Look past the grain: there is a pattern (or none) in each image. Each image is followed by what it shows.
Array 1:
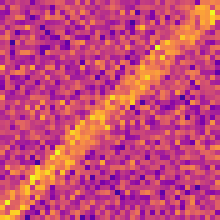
a diagonal band
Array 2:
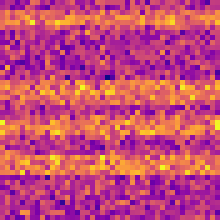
bands of rows
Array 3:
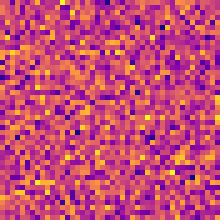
only noise
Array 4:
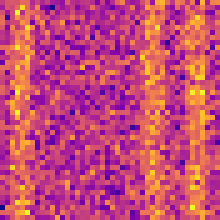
bands of columns
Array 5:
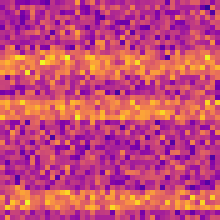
bands of rows
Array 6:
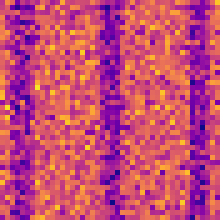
bands of columns
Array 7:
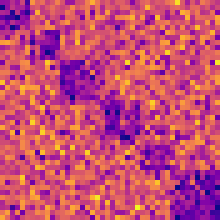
blocks along the diagonal
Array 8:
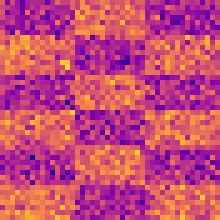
a checkerboard
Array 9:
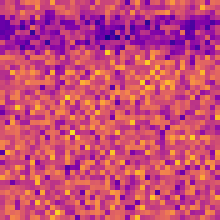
one band of rows
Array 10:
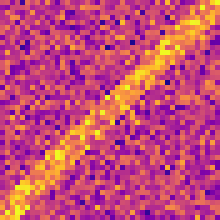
a diagonal band
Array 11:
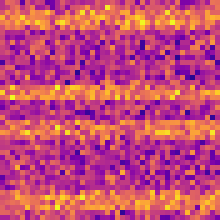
bands of rows
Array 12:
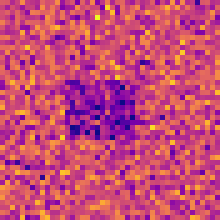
one block
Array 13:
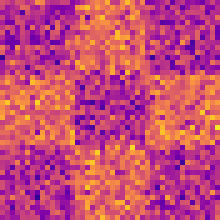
a checkerboard
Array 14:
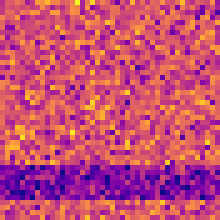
one band of rows
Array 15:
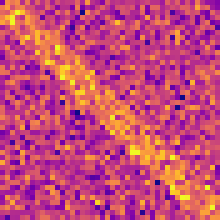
a diagonal band
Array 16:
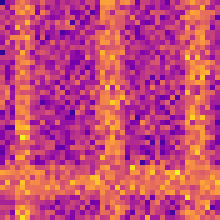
bands of rows crossing bands of columns
